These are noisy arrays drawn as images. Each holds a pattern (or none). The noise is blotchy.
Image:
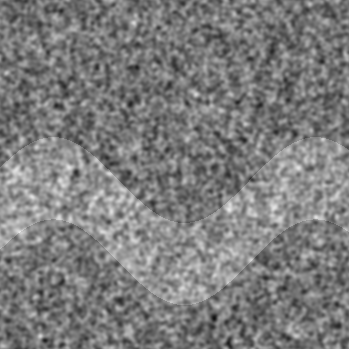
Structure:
a wavy band
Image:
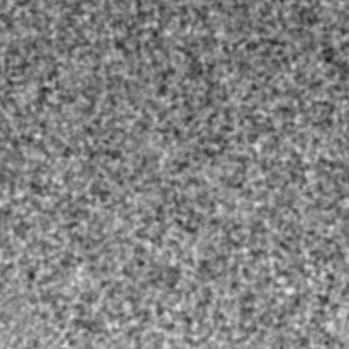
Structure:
a smooth slope
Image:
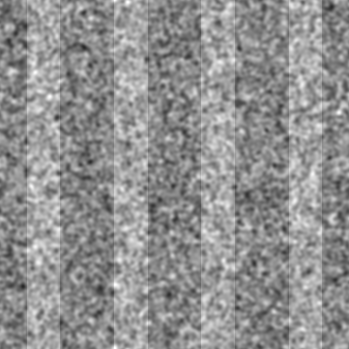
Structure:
vertical stripes
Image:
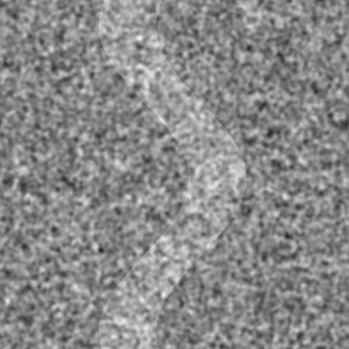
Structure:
a wavy band
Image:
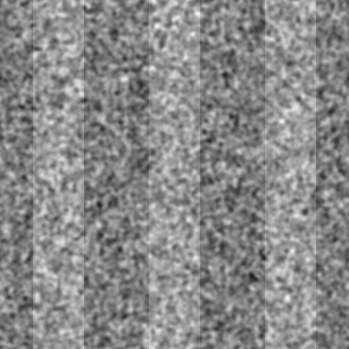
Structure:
vertical stripes
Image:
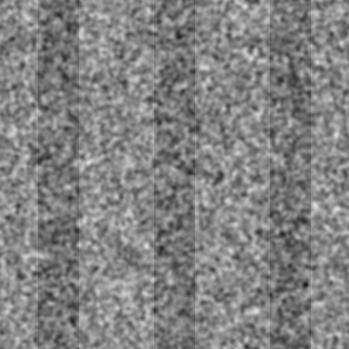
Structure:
vertical stripes
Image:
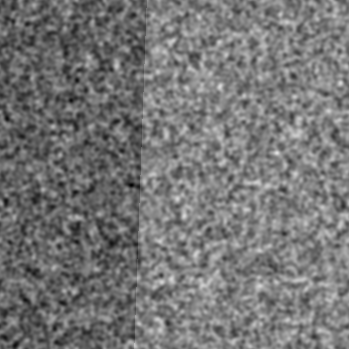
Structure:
a sharp edge
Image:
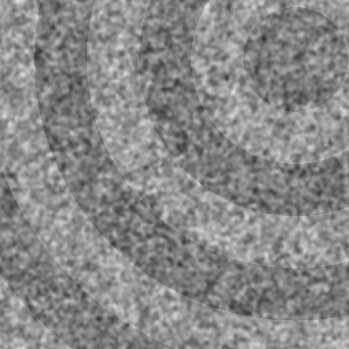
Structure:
rings round one point
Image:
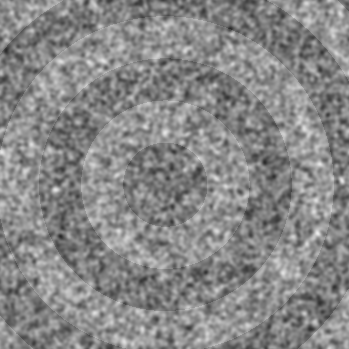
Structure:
rings round one point
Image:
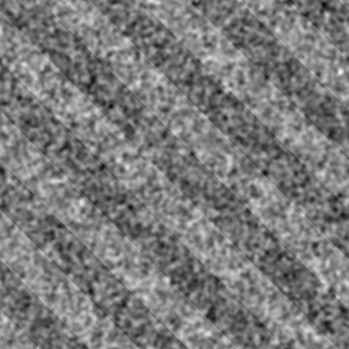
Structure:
diagonal stripes
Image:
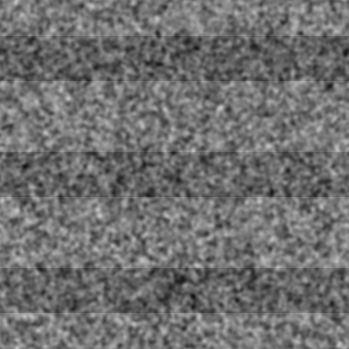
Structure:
horizontal stripes
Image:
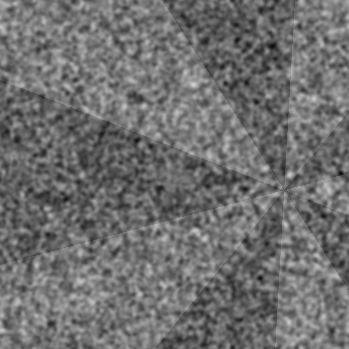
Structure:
spokes from one point
